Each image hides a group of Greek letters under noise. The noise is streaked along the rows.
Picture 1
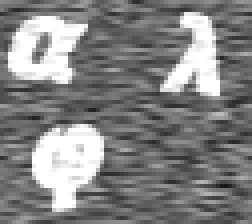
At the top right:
lambda
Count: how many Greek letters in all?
3
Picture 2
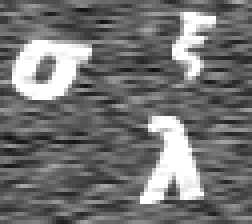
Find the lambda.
bottom right
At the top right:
xi
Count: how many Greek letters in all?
3
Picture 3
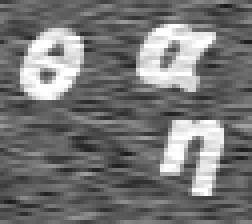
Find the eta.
bottom right
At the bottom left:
nothing
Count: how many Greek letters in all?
3
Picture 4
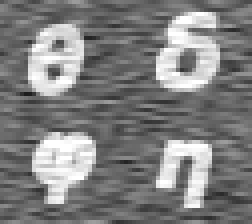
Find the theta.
top left
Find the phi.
bottom left
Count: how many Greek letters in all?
4
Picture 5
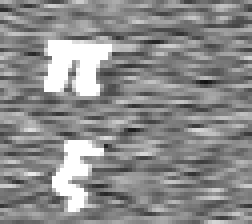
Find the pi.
top left
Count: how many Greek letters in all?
2
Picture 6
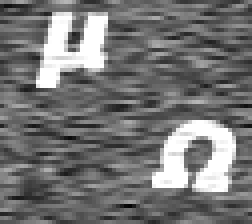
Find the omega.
bottom right
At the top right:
nothing
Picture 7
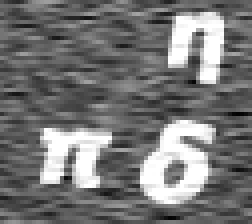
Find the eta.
top right
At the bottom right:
delta
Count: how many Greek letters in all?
3
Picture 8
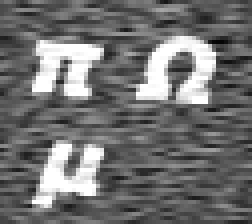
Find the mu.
bottom left
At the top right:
omega
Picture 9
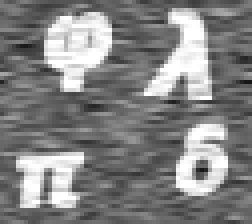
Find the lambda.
top right
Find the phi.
top left
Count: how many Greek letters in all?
4
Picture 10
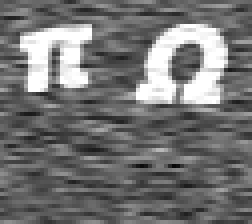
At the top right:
omega
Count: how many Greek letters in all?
2
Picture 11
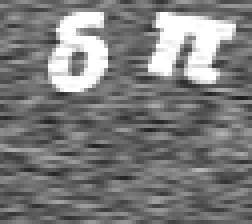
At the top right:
pi
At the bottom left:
nothing
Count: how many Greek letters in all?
2
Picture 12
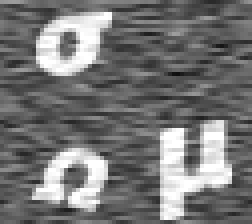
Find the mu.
bottom right
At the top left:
sigma
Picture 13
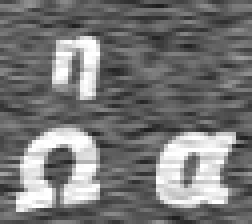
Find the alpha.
bottom right
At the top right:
nothing
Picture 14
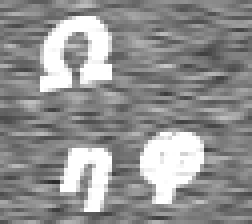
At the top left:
omega
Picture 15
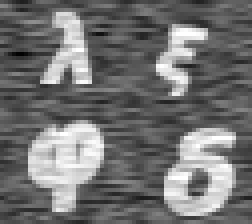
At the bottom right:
delta
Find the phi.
bottom left
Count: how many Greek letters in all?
4
